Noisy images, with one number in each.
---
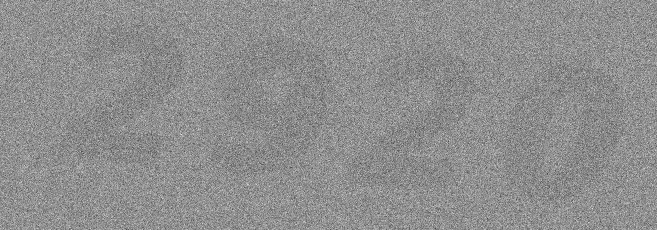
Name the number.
2920
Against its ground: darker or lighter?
darker
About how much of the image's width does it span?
nearly all
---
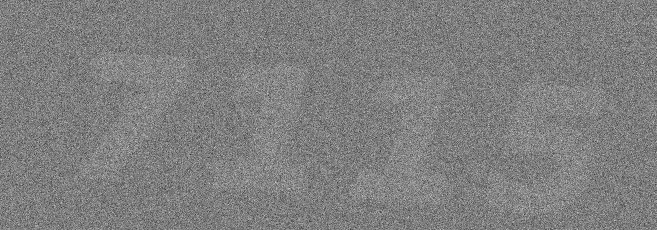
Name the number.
7115
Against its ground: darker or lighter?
lighter
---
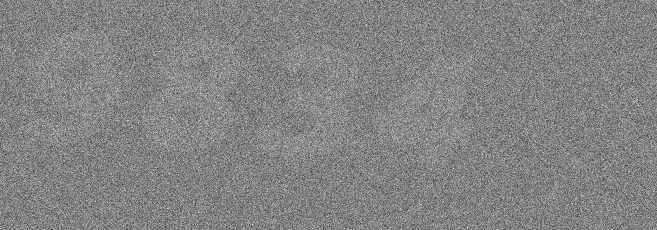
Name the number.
9834
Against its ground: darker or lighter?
lighter
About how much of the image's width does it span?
two thirds
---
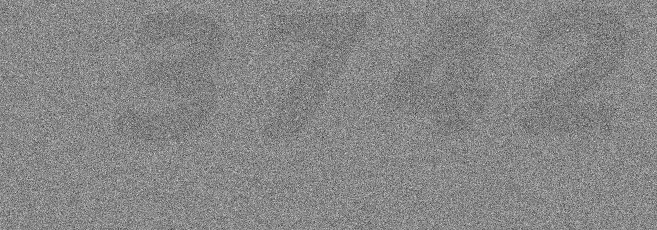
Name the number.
3742
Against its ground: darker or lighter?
darker
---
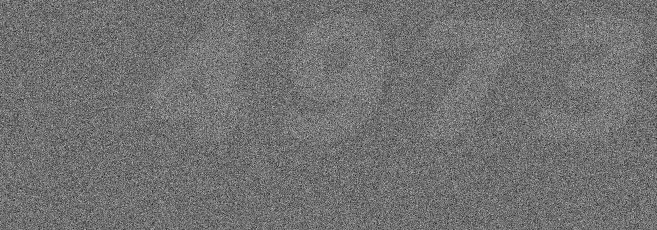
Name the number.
4973
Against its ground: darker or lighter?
lighter
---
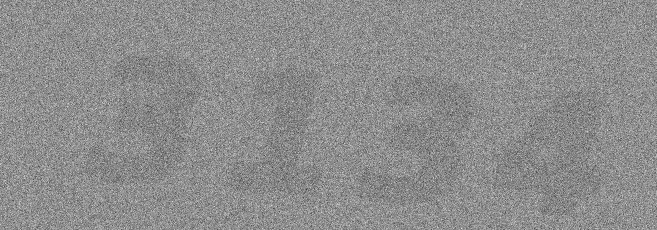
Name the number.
3134
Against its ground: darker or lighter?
darker
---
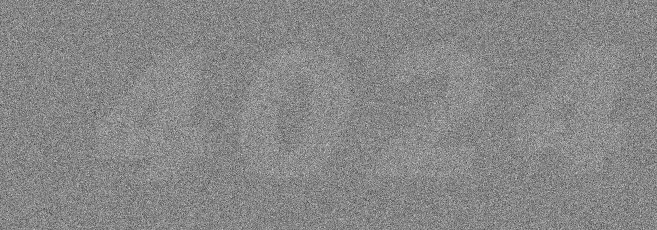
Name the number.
4024
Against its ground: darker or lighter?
lighter
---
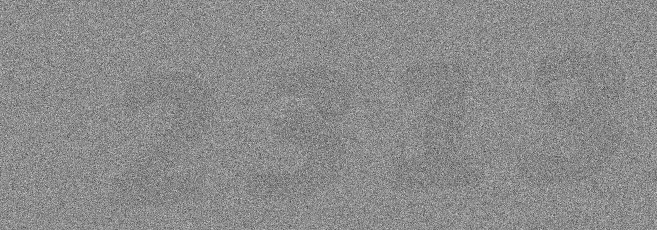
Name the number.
2313
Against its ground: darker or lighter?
darker
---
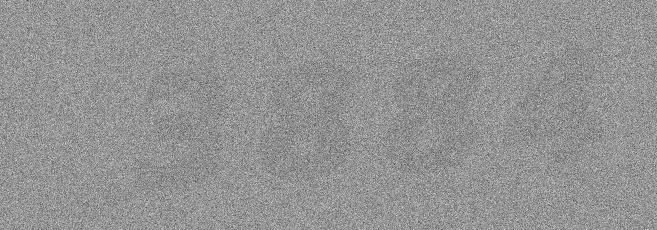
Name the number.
3884
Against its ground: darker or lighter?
darker
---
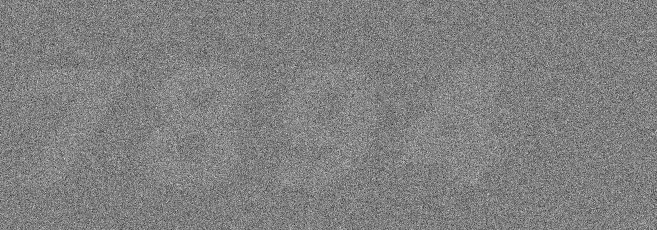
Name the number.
7894
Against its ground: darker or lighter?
lighter
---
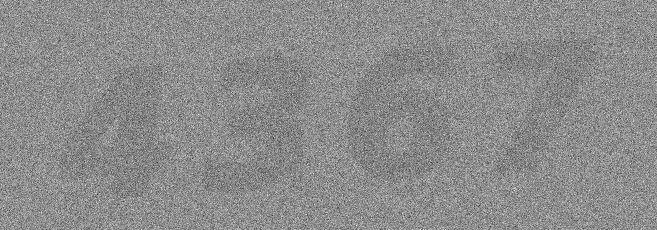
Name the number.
4367
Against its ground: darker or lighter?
darker
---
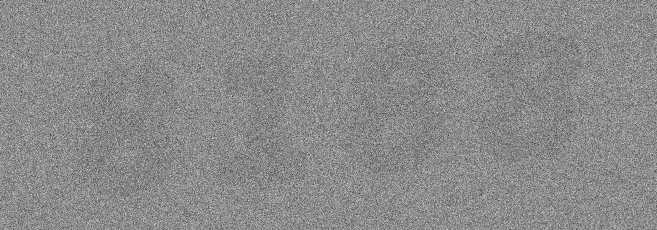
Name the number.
8188
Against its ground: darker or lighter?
darker
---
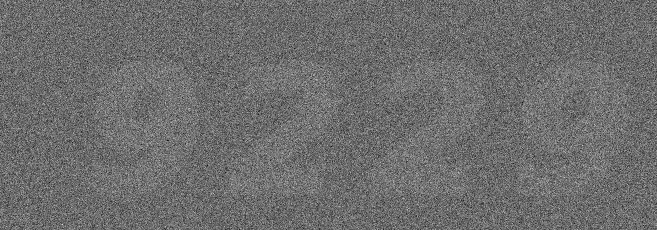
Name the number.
9229
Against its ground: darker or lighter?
lighter
